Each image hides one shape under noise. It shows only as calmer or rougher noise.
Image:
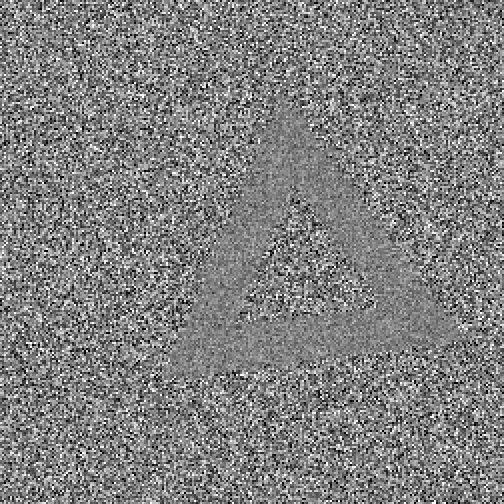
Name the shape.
triangle frame
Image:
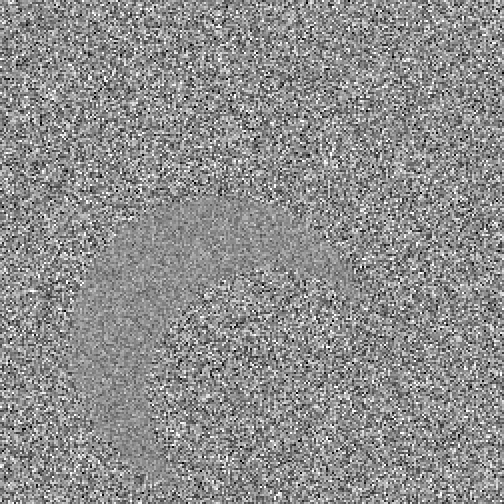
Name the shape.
crescent
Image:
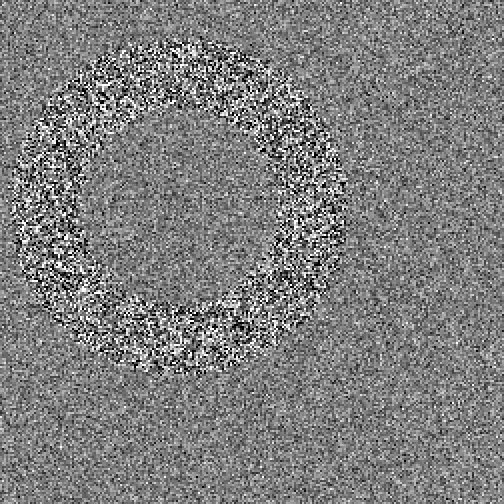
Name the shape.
ring
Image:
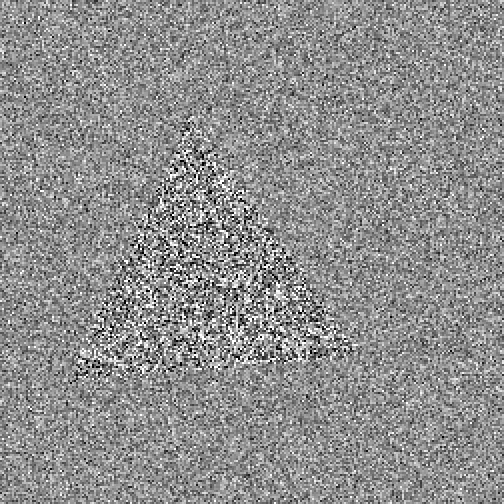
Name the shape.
triangle
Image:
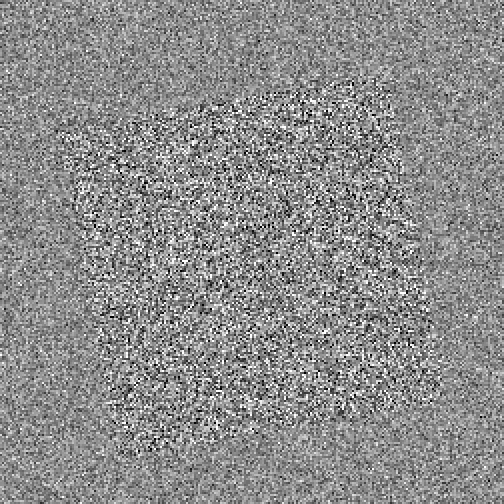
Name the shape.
square
